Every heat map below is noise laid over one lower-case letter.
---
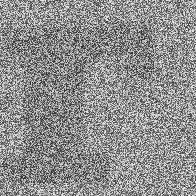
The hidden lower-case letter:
r
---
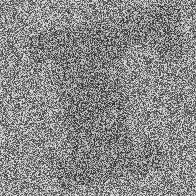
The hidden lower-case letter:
r
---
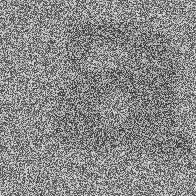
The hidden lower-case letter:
a
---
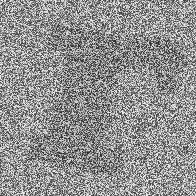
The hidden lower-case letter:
r
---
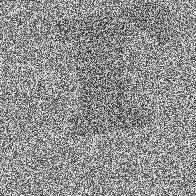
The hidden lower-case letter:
r
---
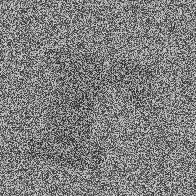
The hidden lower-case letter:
r
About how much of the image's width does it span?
two thirds
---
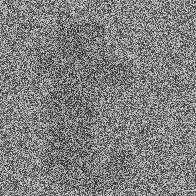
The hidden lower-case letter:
t
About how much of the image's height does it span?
nearly all
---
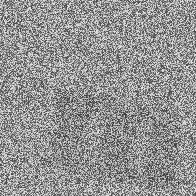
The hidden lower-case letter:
m
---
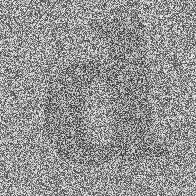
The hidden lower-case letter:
d
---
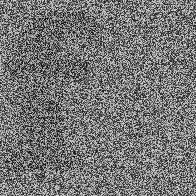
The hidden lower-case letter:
f
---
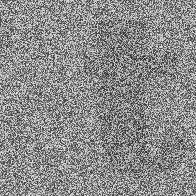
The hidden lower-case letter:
t
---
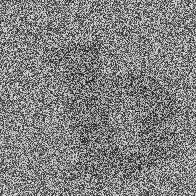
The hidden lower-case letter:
b
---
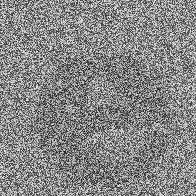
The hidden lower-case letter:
e
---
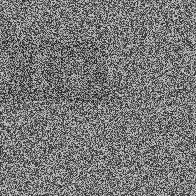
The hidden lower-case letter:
m
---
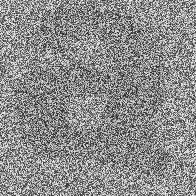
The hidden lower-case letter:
a
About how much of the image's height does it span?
nearly all
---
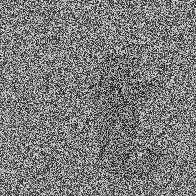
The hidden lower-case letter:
t
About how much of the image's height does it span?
two thirds
